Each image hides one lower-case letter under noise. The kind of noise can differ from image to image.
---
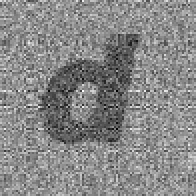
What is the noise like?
low rank plus noise
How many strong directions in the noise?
one
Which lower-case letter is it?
d
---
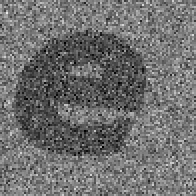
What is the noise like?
independent entries
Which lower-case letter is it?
e
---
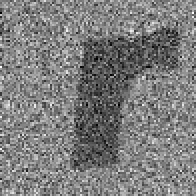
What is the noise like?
low rank plus noise
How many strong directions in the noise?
five to eight
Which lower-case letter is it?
r
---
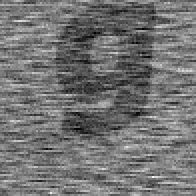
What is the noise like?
streaked along the rows
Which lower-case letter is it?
g
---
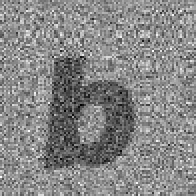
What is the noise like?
low rank plus noise
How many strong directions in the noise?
two
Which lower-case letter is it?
b
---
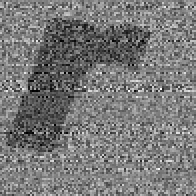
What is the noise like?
rows of uneven size
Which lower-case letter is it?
r
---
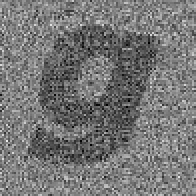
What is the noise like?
low rank plus noise
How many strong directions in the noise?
three or four
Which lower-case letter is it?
g
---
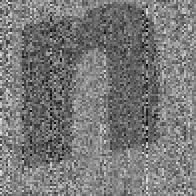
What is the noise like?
columns of uneven size
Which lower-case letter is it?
n
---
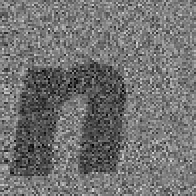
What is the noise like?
low rank plus noise
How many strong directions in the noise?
three or four
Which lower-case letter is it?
n
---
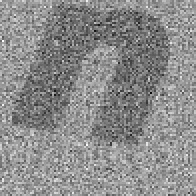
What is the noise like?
low rank plus noise
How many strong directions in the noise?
five to eight
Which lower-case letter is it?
n
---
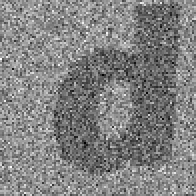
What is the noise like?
independent entries
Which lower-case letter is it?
d
